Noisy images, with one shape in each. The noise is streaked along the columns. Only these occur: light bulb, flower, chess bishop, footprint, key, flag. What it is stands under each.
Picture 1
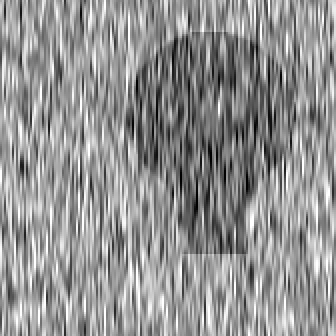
light bulb
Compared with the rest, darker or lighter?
darker
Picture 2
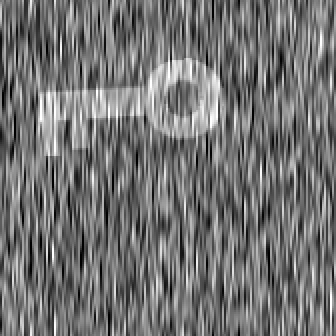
key
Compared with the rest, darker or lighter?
lighter
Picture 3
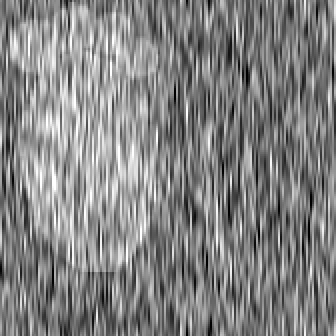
footprint
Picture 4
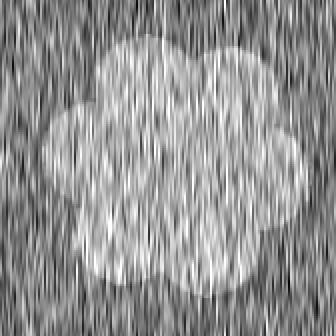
flower
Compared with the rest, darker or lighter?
lighter
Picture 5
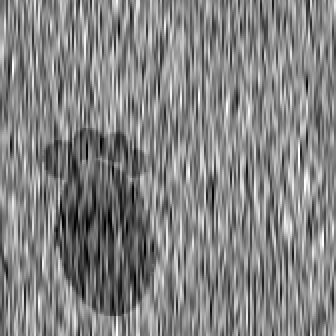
footprint
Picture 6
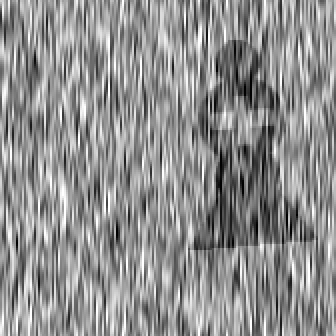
chess bishop
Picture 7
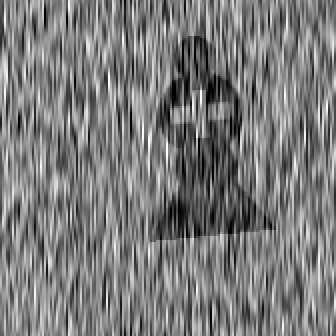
chess bishop
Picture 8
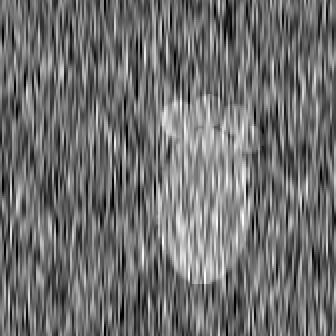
footprint
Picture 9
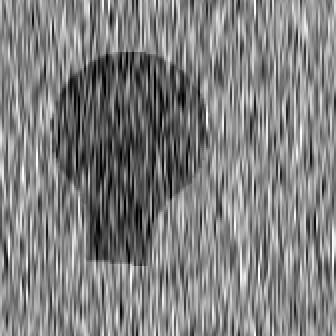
light bulb
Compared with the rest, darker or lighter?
darker
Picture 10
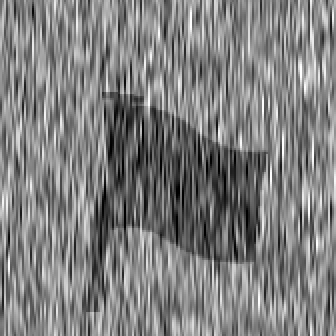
flag
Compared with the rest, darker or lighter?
darker
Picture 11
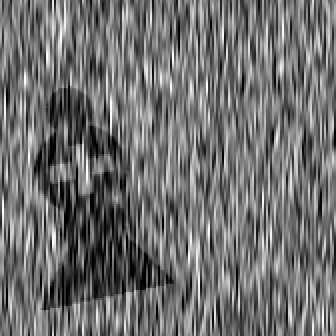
chess bishop
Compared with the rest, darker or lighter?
darker
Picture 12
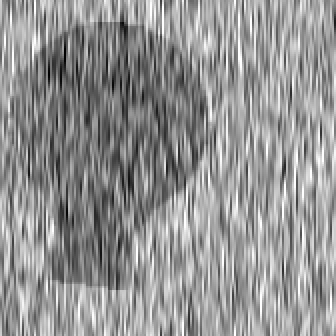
light bulb
